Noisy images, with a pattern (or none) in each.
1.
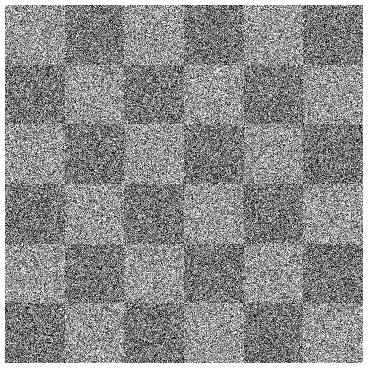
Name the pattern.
a checkerboard
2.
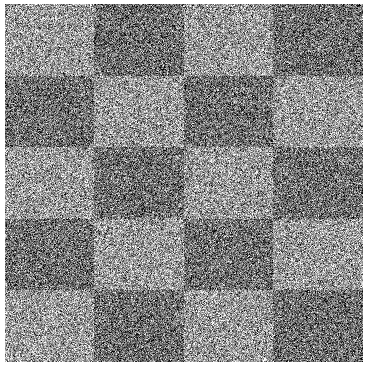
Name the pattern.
a checkerboard
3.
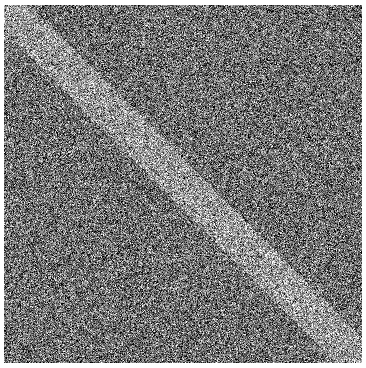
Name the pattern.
a diagonal band
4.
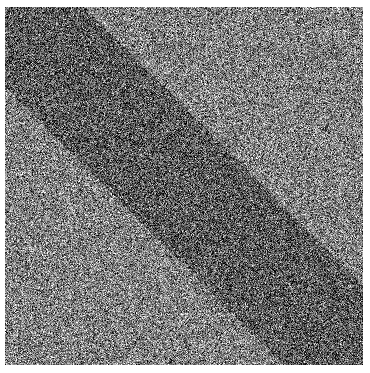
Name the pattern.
a diagonal band
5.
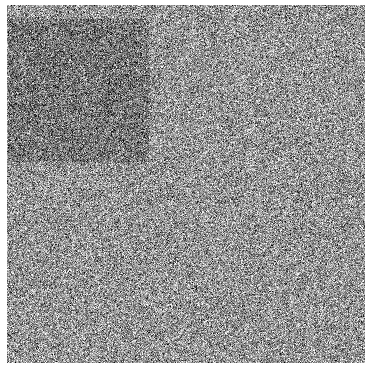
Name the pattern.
one block
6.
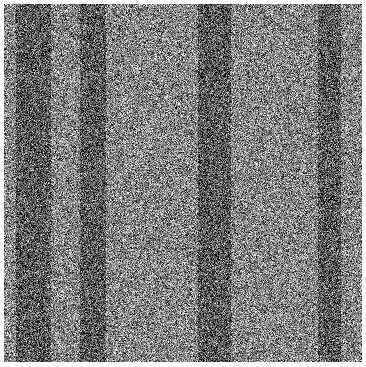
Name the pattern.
bands of columns
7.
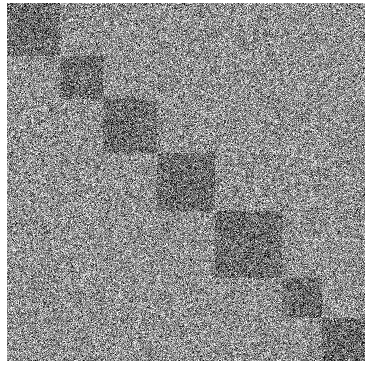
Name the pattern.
blocks along the diagonal
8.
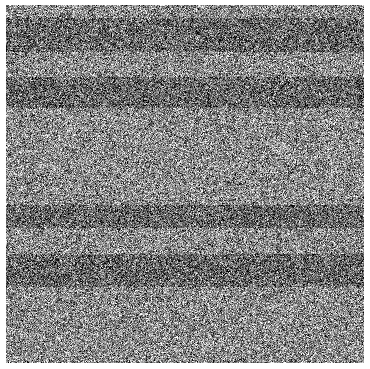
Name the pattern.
bands of rows
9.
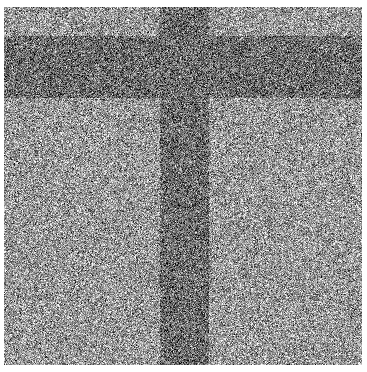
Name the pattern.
bands of rows crossing bands of columns
